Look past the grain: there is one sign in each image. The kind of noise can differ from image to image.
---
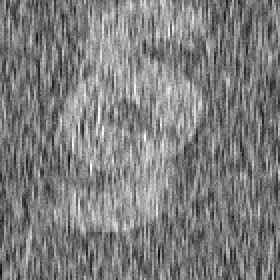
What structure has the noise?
streaked along the columns
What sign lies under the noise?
section sign
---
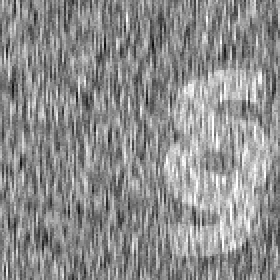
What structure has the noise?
streaked along the columns
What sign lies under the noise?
section sign
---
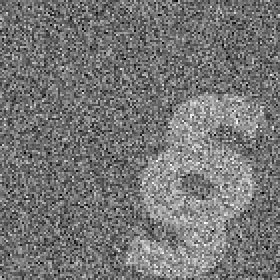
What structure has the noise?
independent entries
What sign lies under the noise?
section sign
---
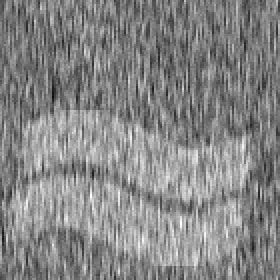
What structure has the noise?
streaked along the columns
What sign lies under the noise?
approximately sign
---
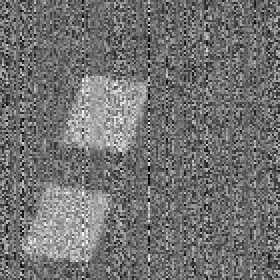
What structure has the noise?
columns of uneven size
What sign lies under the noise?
colon
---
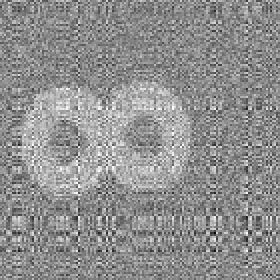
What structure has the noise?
low rank plus noise
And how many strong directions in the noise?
one
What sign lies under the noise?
infinity sign
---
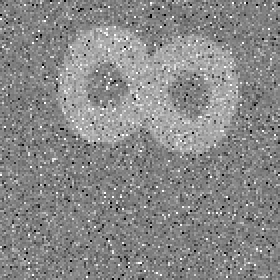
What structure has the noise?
heavy tails
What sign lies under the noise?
infinity sign
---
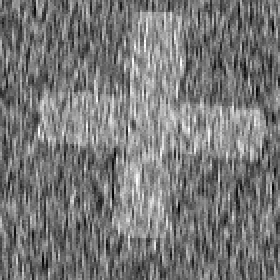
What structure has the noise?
streaked along the columns
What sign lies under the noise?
plus sign
